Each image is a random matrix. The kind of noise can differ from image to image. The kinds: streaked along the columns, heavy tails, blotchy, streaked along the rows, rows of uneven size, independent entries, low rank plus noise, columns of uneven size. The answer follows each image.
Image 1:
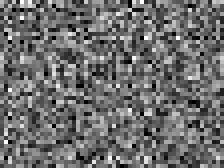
low rank plus noise
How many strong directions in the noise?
three or four
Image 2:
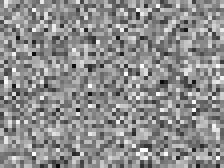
low rank plus noise
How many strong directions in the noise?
three or four
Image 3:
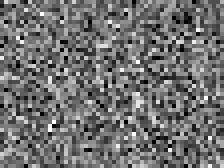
independent entries
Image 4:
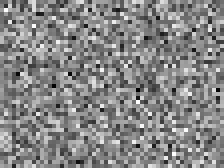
independent entries
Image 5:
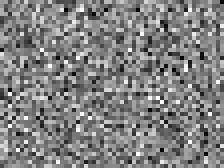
low rank plus noise
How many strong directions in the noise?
five to eight
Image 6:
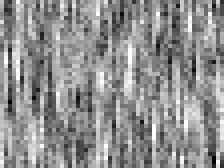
streaked along the columns
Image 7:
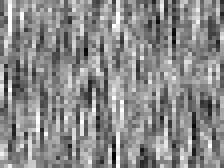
streaked along the columns
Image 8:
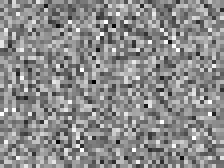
independent entries
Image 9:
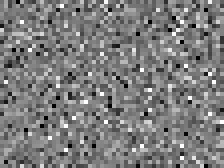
heavy tails
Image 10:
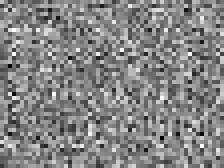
low rank plus noise
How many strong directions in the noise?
five to eight
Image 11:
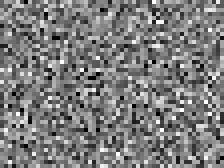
independent entries
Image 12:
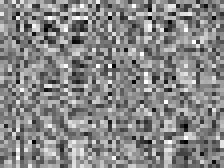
low rank plus noise
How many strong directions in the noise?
one
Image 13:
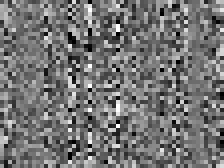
columns of uneven size
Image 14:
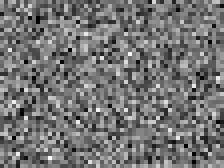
independent entries
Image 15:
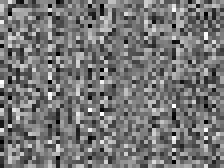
columns of uneven size
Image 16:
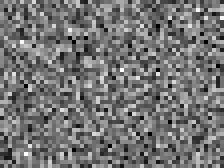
independent entries
